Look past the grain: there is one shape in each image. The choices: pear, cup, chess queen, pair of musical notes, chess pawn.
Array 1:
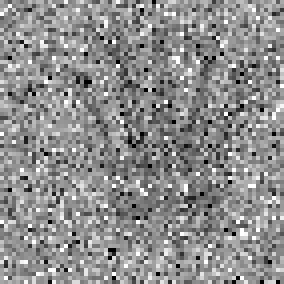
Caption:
dark chess queen
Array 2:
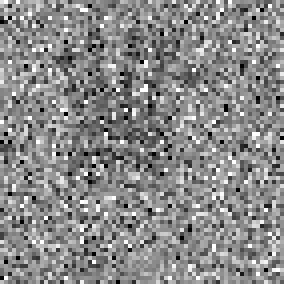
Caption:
dark chess queen
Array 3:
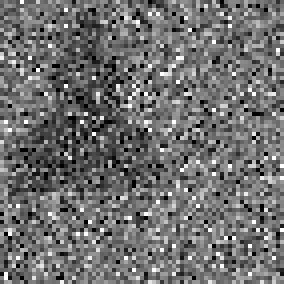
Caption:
dark chess pawn
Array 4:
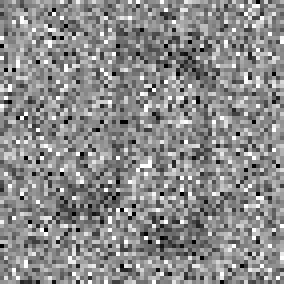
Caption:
dark pair of musical notes
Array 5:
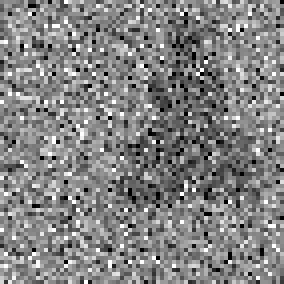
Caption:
dark chess pawn
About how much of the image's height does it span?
two thirds
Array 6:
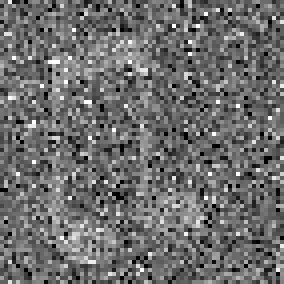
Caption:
light pair of musical notes
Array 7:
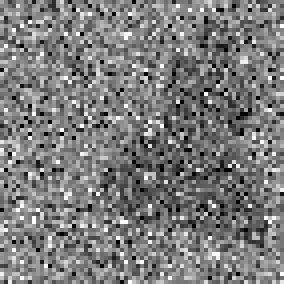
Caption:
dark chess pawn
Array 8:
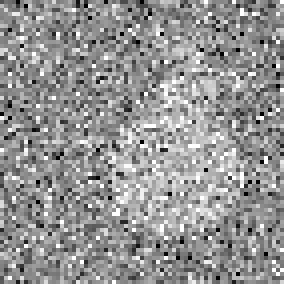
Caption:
light pear
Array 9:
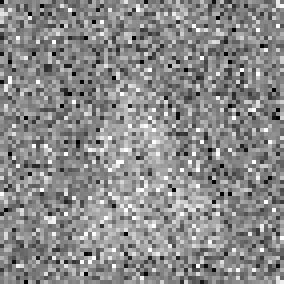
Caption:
light chess pawn
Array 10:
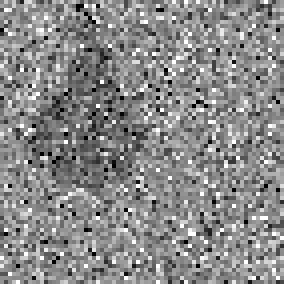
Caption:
dark pear
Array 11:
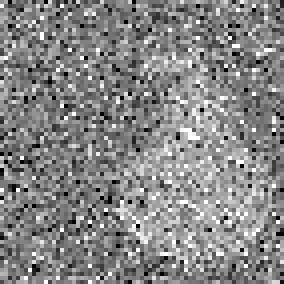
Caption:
light pear
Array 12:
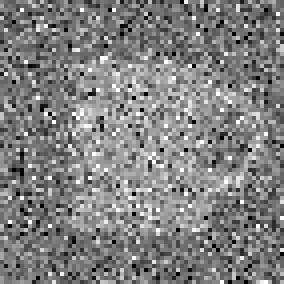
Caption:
light cup
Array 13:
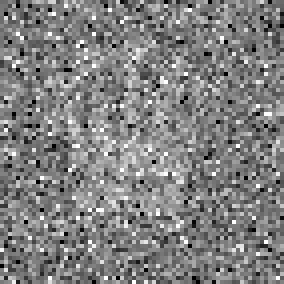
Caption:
light chess queen
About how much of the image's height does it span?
two thirds
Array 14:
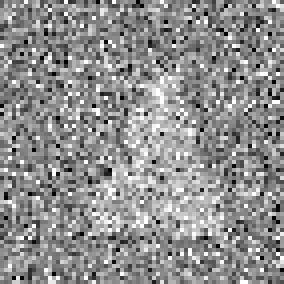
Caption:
light chess pawn
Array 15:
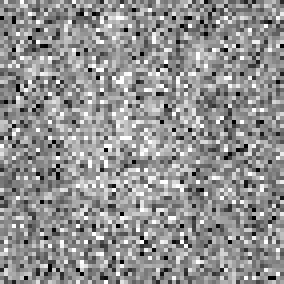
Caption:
light chess queen
